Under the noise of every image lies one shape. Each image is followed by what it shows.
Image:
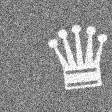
light chess queen
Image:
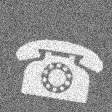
light telephone
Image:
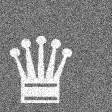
light chess queen
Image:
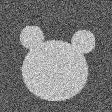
light bear's head
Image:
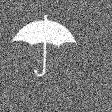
light umbrella
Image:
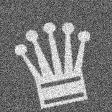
light chess queen
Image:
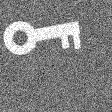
light key
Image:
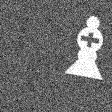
light chess bishop
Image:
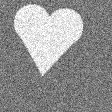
light heart
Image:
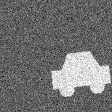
light car
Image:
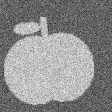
light apple
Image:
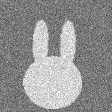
light rabbit's head
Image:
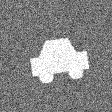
light car
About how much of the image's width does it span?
half
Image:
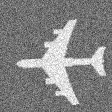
light airplane
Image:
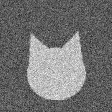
light cat's head
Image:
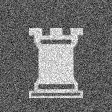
light chess rook
